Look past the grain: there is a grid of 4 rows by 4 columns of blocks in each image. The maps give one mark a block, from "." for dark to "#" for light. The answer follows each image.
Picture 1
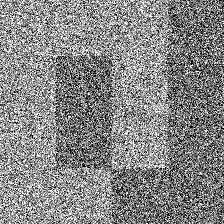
# # # .
# . # .
# . # .
# # . .
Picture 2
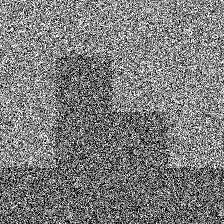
# # # #
# . # #
# . . #
. . . .
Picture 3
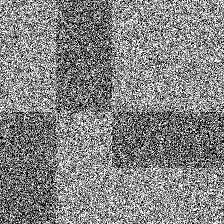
# . # #
# . # #
. # . .
. # # #
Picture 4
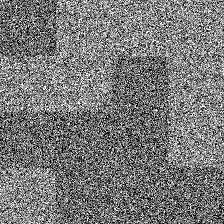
. # # #
# # . #
. . . #
# . . .
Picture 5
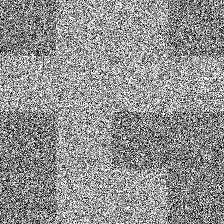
. # # .
# # # #
. # . .
. # # .
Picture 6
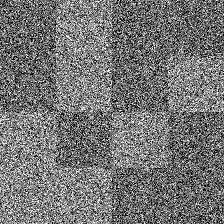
. # . .
. # . #
# . # .
# # . .
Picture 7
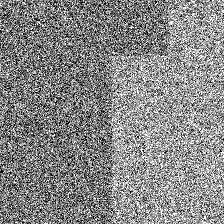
. . . #
. . # #
. . # #
. . # #
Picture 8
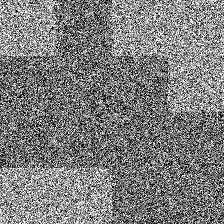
# . # #
. . . #
. . . .
# # . .
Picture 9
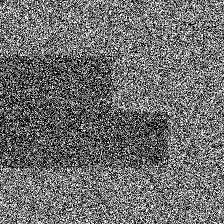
# # # #
. . # #
. . . #
# # # #
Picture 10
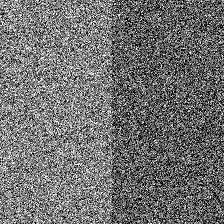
# # . .
# # . .
# # . .
# # . .
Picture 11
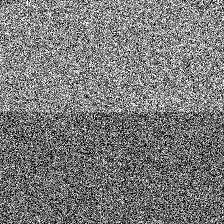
# # # #
# # # #
. . . .
. . . .
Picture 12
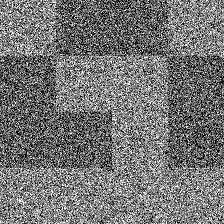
# . . #
. # # .
. . # .
# # # #
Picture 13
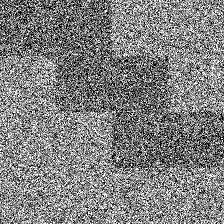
. . # #
# . . #
# # . .
# # # #
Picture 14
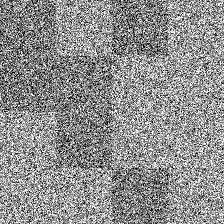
. # . #
. . # #
# . # #
# # . #
